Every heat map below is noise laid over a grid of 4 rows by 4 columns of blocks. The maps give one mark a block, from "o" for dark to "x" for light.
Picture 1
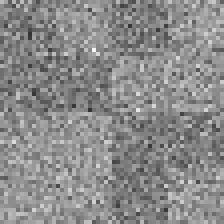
o x o x
o o x x
x x o o
x x o x
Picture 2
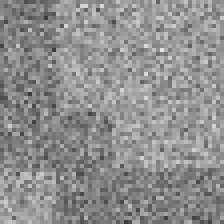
o x x x
o x x x
o o x x
x o o o
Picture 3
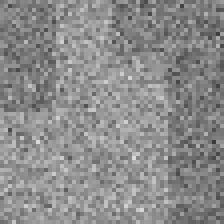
o x o o
o x x o
x x x o
x x x o
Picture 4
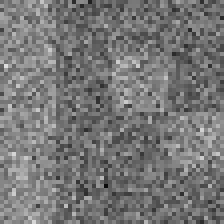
x o o o
x o x o
x o o x
x o o o
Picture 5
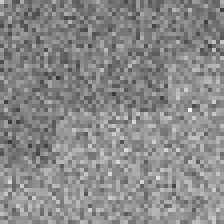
o o o o
o o o x
o x x x
x x x x
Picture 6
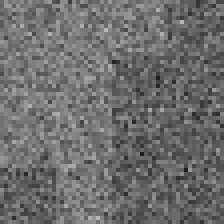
x x x o
x x o o
x x o o
o x o o
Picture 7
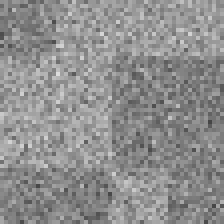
o x x x
x x o o
x x o o
o o x o
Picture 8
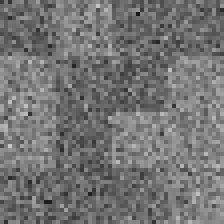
o x o o
x o o x
x o x x
o o o x
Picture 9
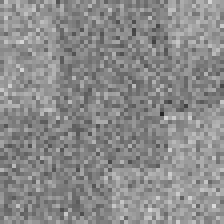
x o o x
x o o o
o o o x
o o x x
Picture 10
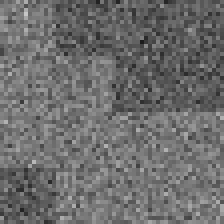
x o o o
x x o o
x x x x
o x x x
